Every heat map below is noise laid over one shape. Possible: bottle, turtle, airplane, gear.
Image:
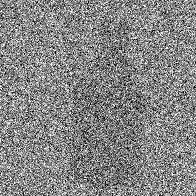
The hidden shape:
bottle
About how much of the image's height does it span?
nearly all
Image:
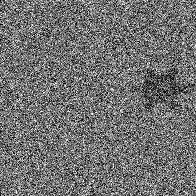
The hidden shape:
turtle
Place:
middle right
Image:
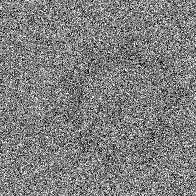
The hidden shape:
gear
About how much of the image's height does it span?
two thirds
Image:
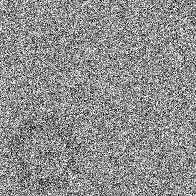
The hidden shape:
gear
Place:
bottom left
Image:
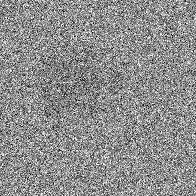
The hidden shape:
turtle
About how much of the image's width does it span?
half
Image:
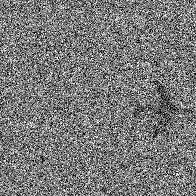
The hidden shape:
airplane
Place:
middle right
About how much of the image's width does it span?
a third
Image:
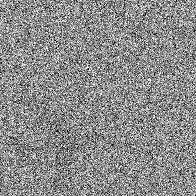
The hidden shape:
airplane
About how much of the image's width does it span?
half
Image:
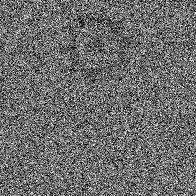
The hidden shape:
gear
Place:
top middle
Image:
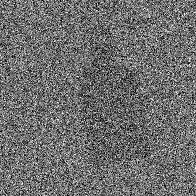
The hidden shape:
bottle
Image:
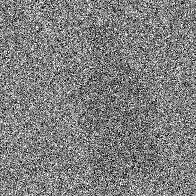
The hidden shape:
bottle
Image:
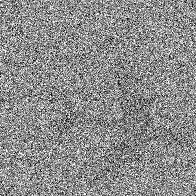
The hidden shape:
airplane
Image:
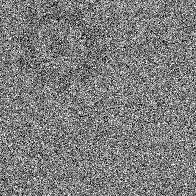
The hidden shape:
gear
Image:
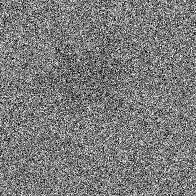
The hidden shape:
turtle
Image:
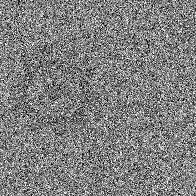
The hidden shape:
gear
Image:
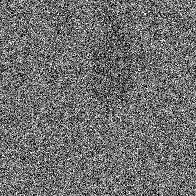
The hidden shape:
bottle
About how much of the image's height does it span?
half
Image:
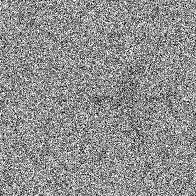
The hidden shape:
airplane
